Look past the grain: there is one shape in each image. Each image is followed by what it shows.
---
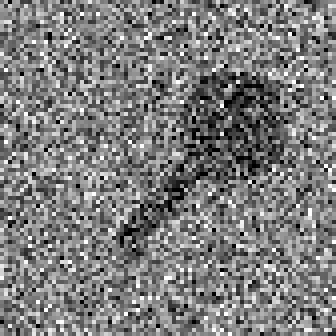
lollipop
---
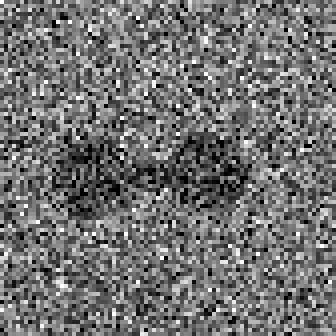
dumbbell
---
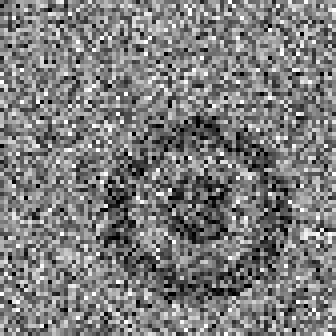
bullseye
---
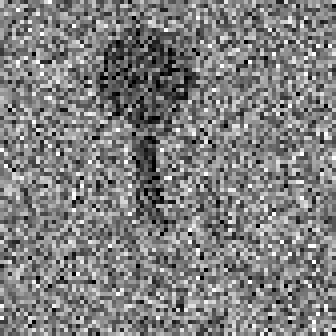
lollipop
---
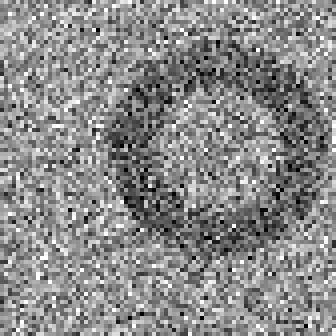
ring
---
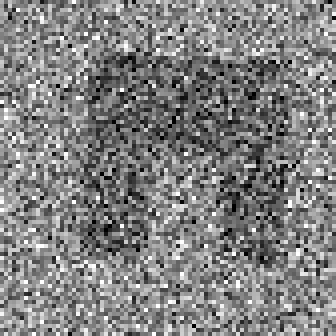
square with a notch
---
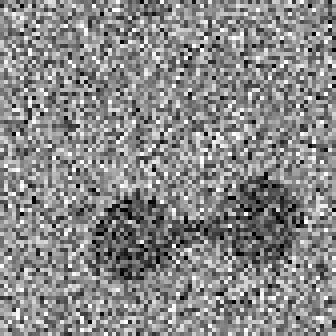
dumbbell
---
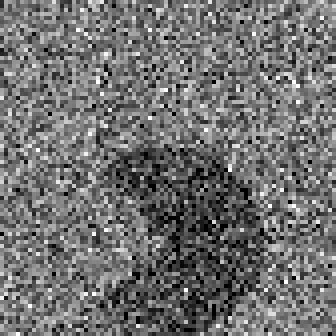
disc with a wedge cut out
